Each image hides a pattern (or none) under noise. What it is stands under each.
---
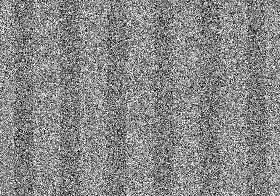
vertical stripes
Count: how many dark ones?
6
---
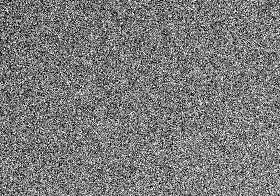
a smooth slope
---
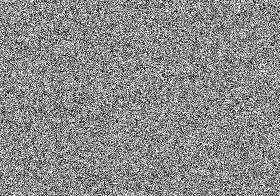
only noise
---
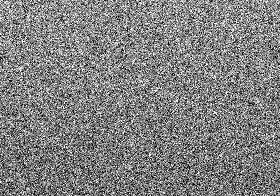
a smooth slope
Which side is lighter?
top
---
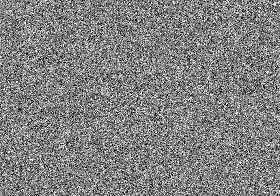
only noise
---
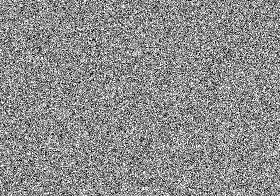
only noise
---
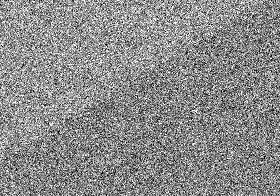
a sharp edge
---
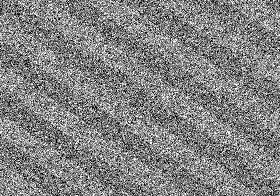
diagonal stripes
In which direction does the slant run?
top left to bottom right
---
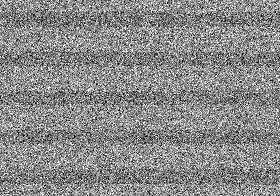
horizontal stripes
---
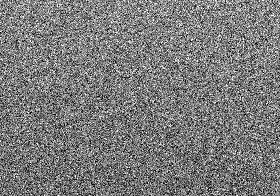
a smooth slope
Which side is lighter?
top
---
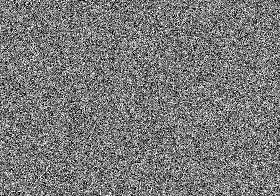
only noise
